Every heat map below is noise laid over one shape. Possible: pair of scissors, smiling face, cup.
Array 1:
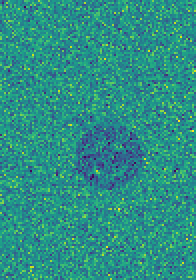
smiling face
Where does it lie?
centre
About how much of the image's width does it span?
a third
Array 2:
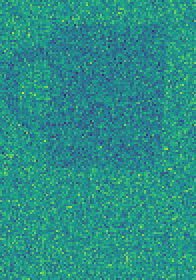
cup
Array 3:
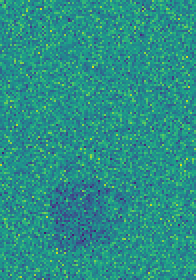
cup
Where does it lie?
bottom middle
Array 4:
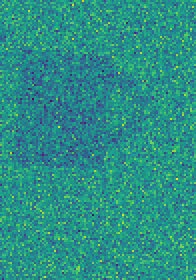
cup
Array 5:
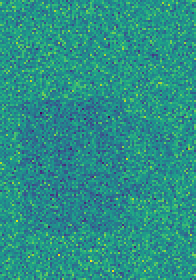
cup
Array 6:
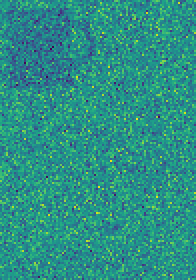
cup
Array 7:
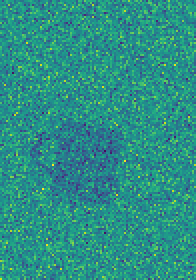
cup
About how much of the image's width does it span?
half
